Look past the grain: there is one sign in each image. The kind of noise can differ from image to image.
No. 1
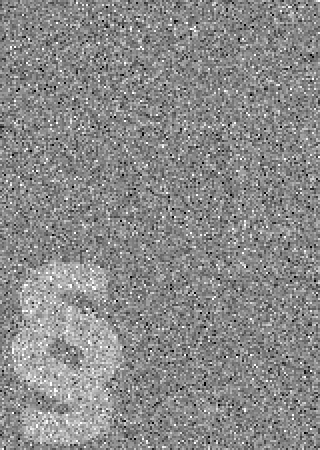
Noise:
heavy tails
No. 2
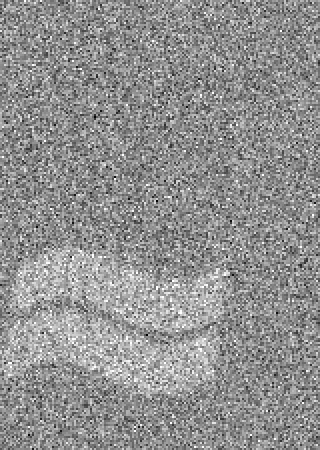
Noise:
independent entries
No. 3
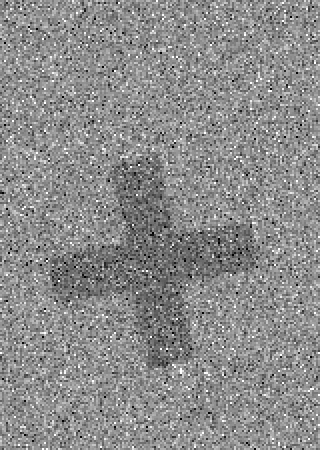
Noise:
heavy tails
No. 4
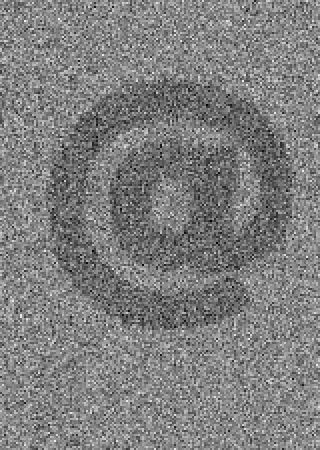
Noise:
low rank plus noise
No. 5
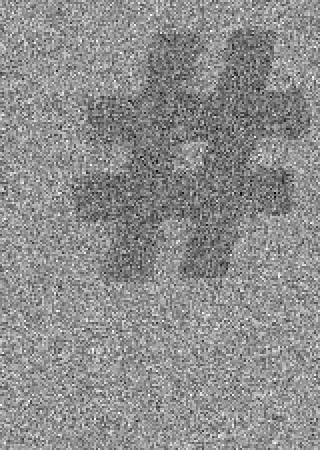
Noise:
low rank plus noise
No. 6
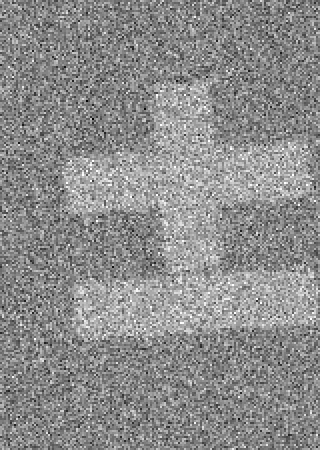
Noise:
independent entries
